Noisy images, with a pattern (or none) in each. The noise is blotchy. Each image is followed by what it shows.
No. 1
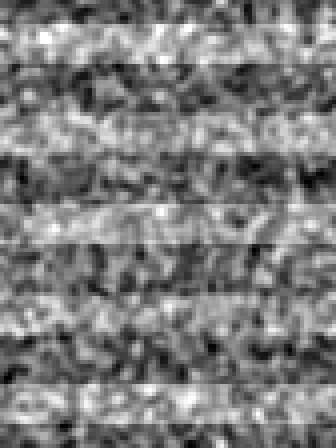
horizontal stripes
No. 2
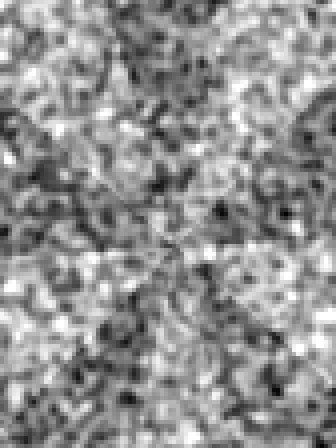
spokes from one point
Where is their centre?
centre
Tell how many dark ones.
5
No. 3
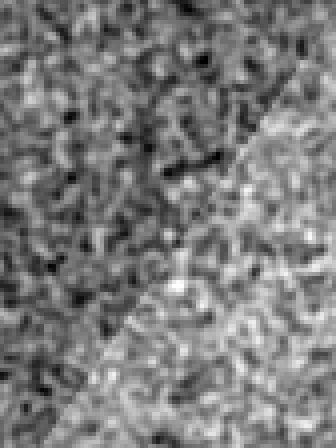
a sharp edge
